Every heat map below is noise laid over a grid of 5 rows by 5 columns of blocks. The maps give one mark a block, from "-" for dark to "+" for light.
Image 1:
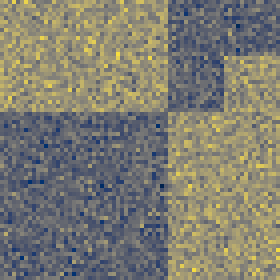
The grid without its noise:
+++--
+++-+
---++
---++
---++
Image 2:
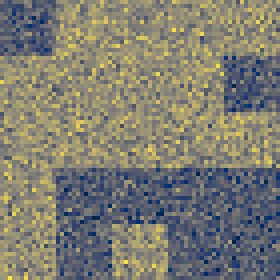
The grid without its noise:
-++++
++++-
+++++
+----
+-+--
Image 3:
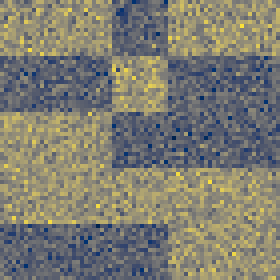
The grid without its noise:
++-++
--+--
++---
+++++
---++
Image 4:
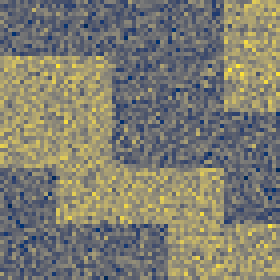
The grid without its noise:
----+
++--+
++---
-+++-
---++
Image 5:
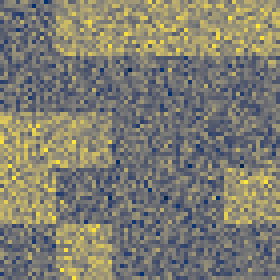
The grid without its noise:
-++++
-----
++---
+---+
-+---
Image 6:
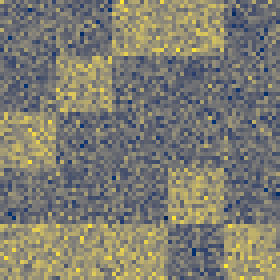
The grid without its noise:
--++-
-+---
+----
---+-
+++-+
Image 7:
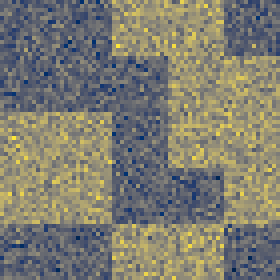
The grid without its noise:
--++-
---++
++-++
++--+
--++-
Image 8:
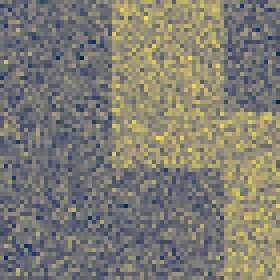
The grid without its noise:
--++-
--++-
--+++
----+
----+
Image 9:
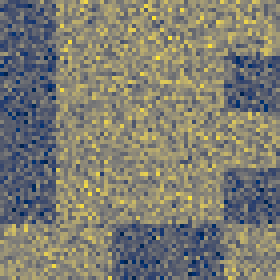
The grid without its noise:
-++++
-+++-
-++++
-+++-
++--+
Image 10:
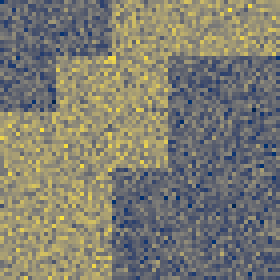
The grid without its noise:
--+++
-++--
+++--
++---
++---
